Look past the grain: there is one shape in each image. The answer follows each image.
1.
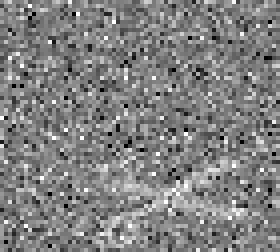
pair of scissors
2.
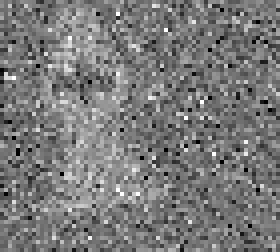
chess bishop
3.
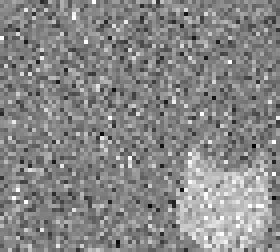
cat's head
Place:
bottom right
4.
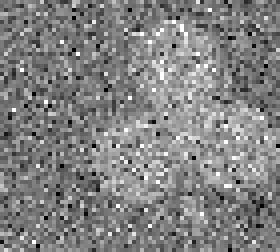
club
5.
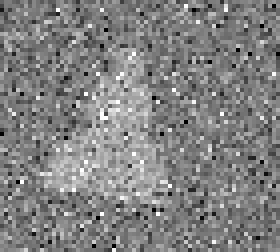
chess pawn
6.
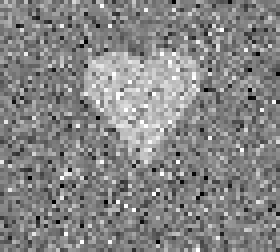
heart
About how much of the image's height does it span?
half
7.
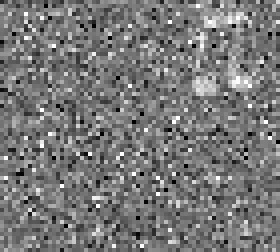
pair of musical notes
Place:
top right
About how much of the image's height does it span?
a third
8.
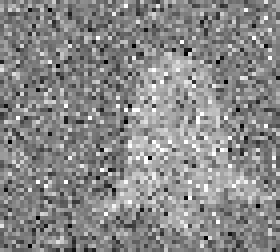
bell
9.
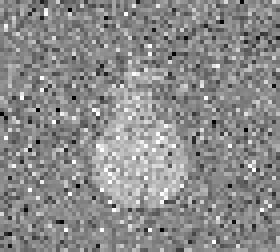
pear
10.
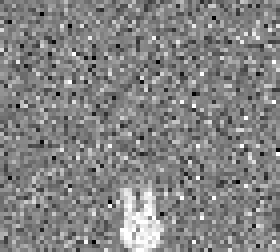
rabbit's head
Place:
bottom middle
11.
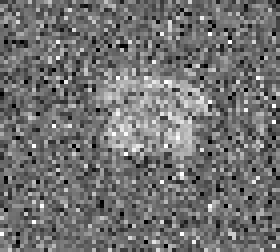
telephone
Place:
centre
